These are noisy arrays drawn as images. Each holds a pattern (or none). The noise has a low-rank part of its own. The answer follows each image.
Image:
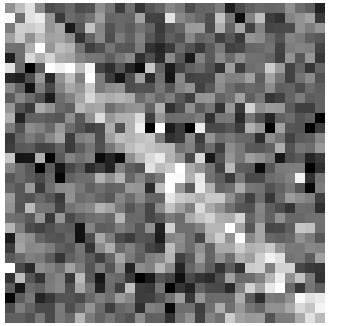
a diagonal band
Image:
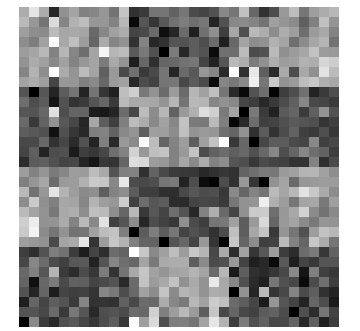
a checkerboard
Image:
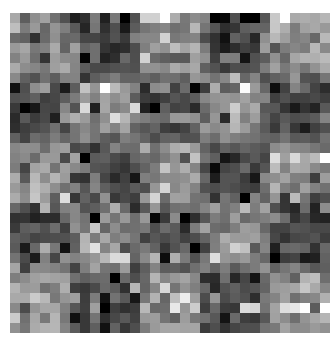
a checkerboard
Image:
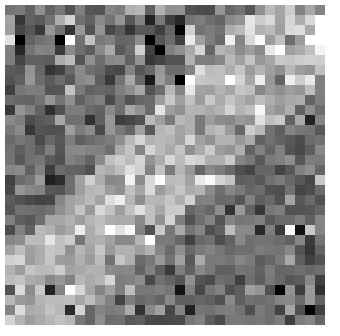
a diagonal band
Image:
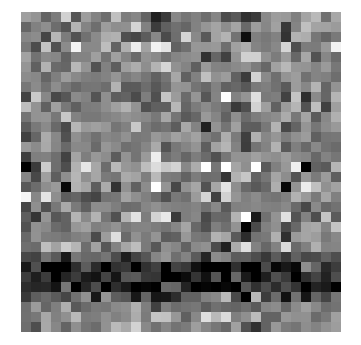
one band of rows
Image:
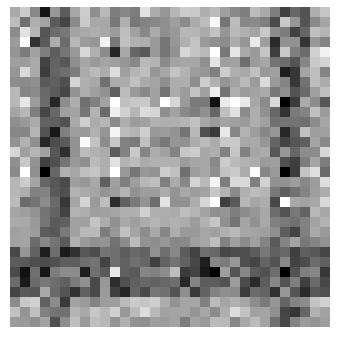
bands of rows crossing bands of columns
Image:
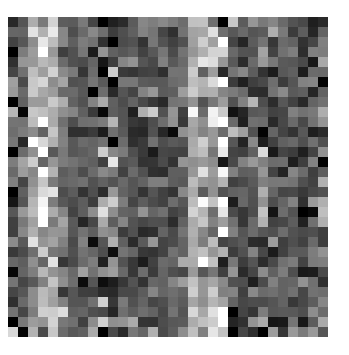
bands of columns
